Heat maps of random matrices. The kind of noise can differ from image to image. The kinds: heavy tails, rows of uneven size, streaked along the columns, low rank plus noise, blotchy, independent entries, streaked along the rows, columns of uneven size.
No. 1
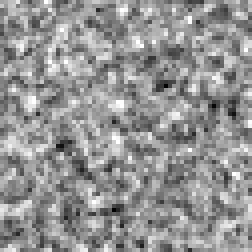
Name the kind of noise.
blotchy
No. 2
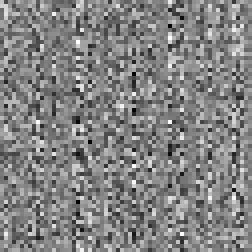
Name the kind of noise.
columns of uneven size
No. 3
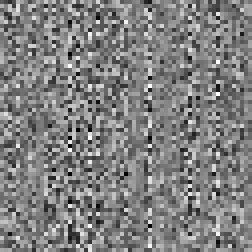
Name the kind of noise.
columns of uneven size
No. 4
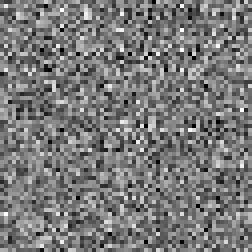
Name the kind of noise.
low rank plus noise
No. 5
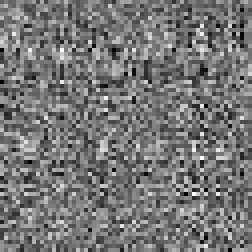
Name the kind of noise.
low rank plus noise
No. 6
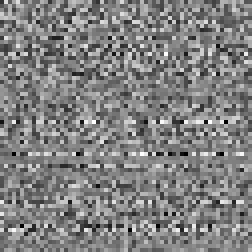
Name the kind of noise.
rows of uneven size
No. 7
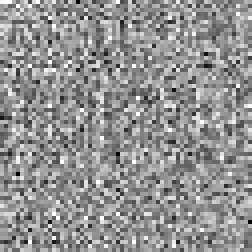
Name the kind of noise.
low rank plus noise
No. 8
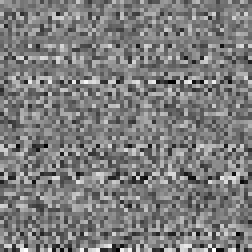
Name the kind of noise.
rows of uneven size
